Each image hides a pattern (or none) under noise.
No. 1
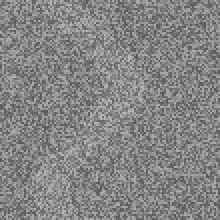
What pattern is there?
a wavy band
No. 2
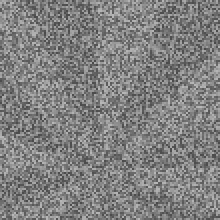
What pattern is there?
spokes from one point
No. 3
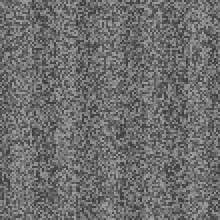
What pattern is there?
vertical stripes
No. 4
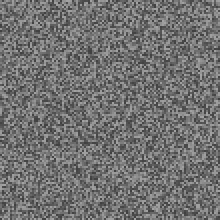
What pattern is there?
only noise
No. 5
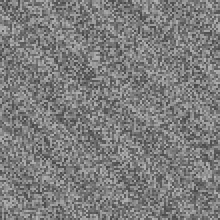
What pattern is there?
diagonal stripes
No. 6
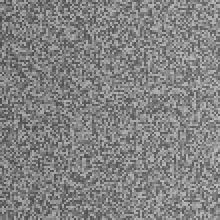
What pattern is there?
a smooth slope
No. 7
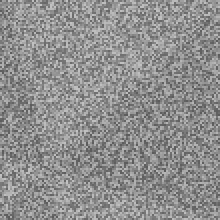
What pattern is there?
spokes from one point
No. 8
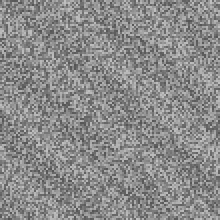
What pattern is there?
diagonal stripes
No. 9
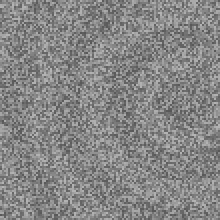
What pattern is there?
rings round one point
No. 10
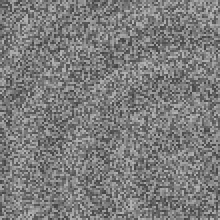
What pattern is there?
rings round one point
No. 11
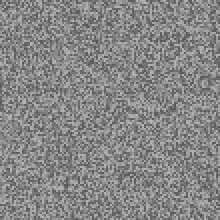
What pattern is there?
only noise
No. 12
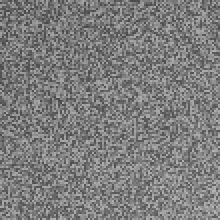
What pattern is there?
a smooth slope
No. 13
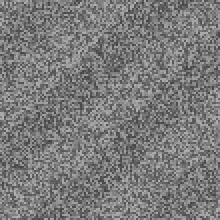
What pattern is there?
diagonal stripes
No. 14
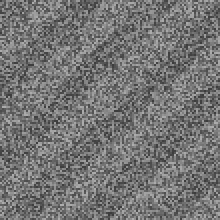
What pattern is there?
diagonal stripes
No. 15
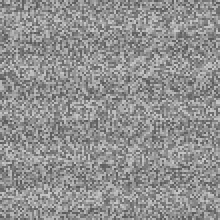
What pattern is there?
horizontal stripes
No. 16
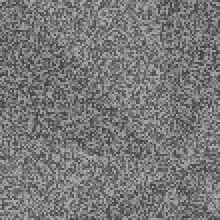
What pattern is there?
spokes from one point
